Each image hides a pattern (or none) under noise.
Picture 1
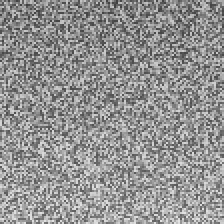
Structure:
a smooth slope
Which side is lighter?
bottom
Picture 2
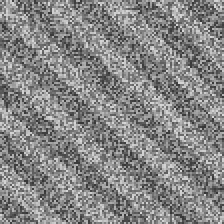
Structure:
diagonal stripes
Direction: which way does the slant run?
top left to bottom right
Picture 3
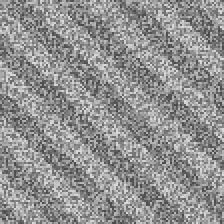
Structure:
diagonal stripes
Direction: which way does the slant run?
top left to bottom right
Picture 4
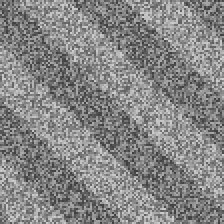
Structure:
diagonal stripes
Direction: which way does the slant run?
top left to bottom right
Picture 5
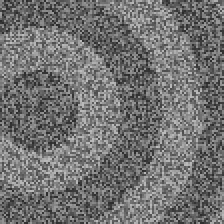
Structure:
rings round one point
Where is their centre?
middle left
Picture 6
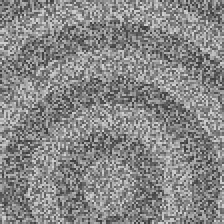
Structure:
rings round one point
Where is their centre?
bottom middle
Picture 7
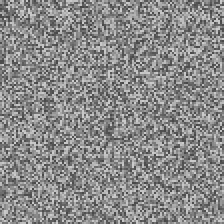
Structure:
only noise
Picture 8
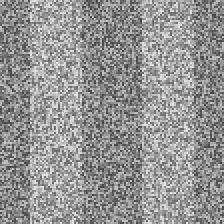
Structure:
vertical stripes
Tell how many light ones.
2
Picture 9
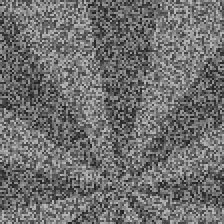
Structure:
spokes from one point
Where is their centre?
bottom middle
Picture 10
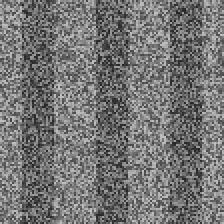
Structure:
vertical stripes
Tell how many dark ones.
3
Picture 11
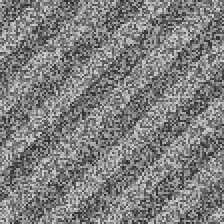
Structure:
diagonal stripes
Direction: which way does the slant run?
bottom left to top right
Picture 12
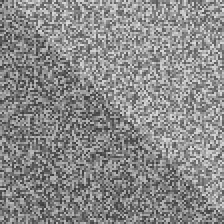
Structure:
a sharp edge
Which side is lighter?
top right
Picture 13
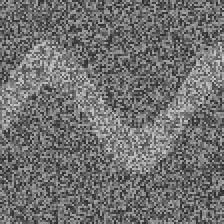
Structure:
a wavy band
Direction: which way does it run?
left to right
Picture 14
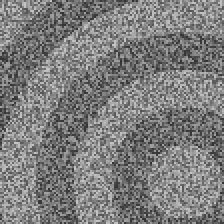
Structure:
rings round one point
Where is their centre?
bottom right
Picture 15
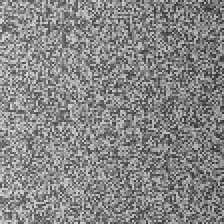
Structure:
a smooth slope
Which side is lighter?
left
